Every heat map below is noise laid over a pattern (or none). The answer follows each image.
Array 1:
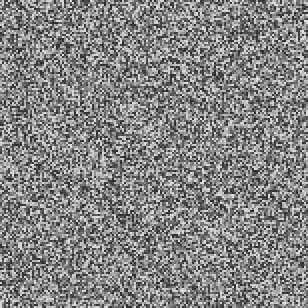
only noise
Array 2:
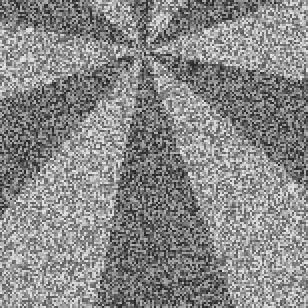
spokes from one point
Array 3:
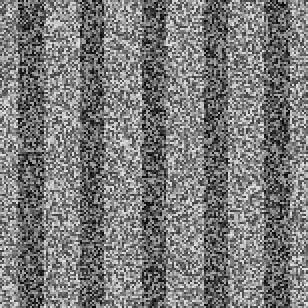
vertical stripes
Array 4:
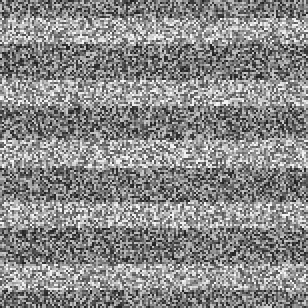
horizontal stripes
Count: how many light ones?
5
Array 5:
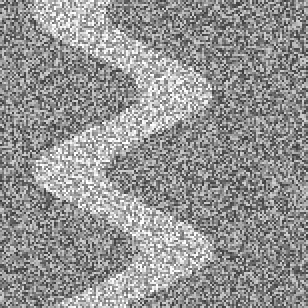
a wavy band
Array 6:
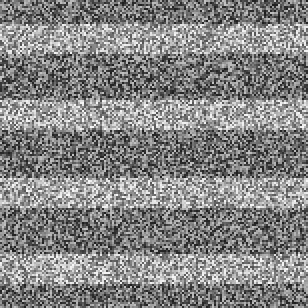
horizontal stripes
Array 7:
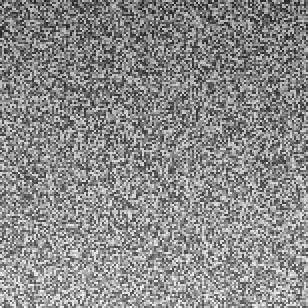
a smooth slope
